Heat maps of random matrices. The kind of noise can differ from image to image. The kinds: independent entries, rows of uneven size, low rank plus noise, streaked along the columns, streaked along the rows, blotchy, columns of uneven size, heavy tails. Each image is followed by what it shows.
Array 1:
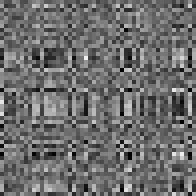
low rank plus noise
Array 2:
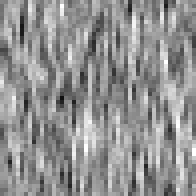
streaked along the columns
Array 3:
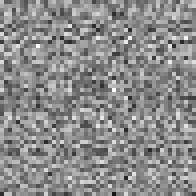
low rank plus noise
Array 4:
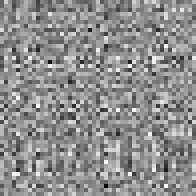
low rank plus noise
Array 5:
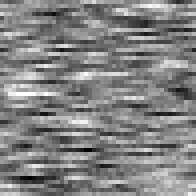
streaked along the rows
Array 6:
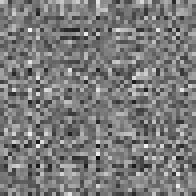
low rank plus noise
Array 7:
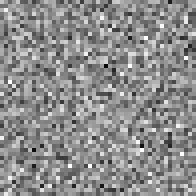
independent entries
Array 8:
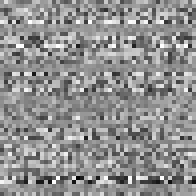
rows of uneven size
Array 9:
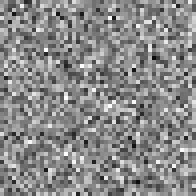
independent entries
